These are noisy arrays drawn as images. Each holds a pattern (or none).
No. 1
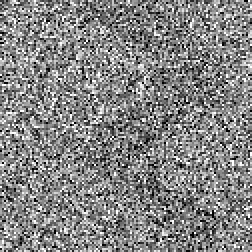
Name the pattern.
a wavy band
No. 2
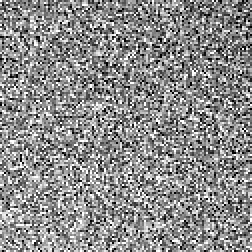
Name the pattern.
a smooth slope
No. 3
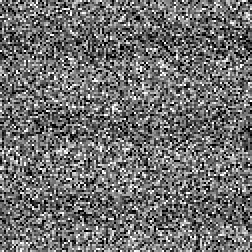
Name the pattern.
horizontal stripes
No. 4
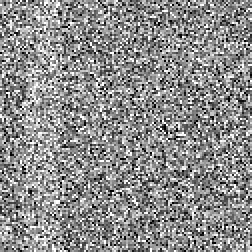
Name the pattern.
one vertical stripe
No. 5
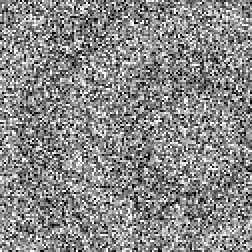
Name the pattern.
rings round one point
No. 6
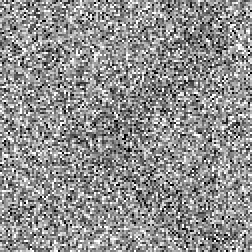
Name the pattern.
a wavy band
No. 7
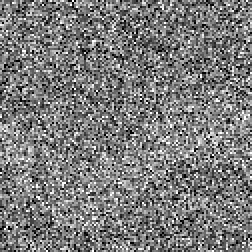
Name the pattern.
a wavy band
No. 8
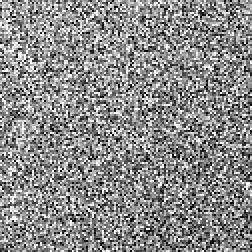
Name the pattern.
a smooth slope
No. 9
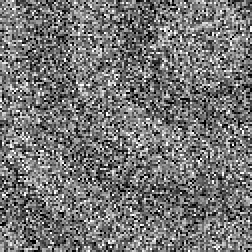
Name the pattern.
rings round one point
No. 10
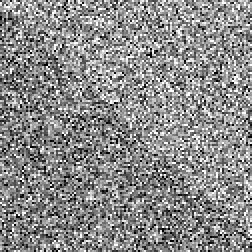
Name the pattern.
a sharp edge
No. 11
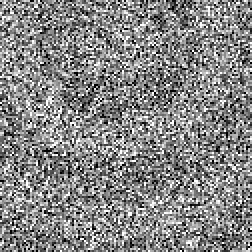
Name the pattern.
rings round one point
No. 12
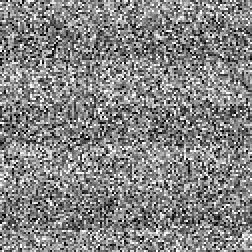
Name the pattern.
horizontal stripes
